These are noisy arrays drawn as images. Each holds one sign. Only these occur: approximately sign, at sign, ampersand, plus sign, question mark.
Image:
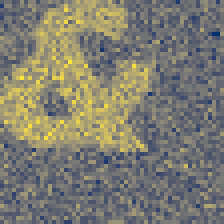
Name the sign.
ampersand
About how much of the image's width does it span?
two thirds
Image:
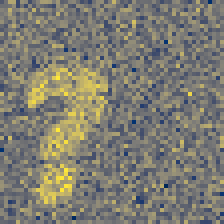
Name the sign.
question mark
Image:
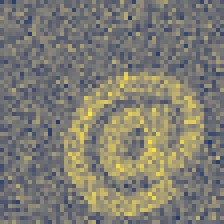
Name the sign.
at sign
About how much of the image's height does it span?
two thirds
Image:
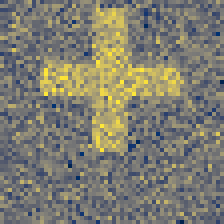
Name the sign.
plus sign
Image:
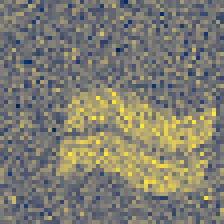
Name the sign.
approximately sign
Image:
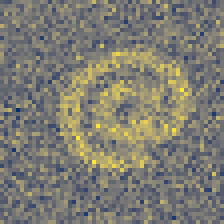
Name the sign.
at sign
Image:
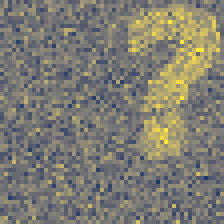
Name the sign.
question mark
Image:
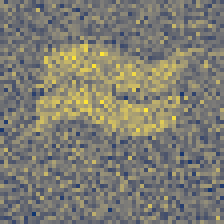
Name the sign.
approximately sign
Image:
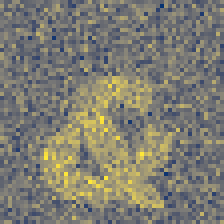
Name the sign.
ampersand
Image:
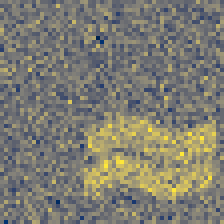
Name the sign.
approximately sign
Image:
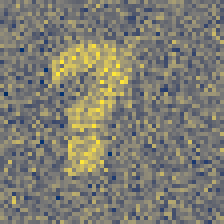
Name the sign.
question mark
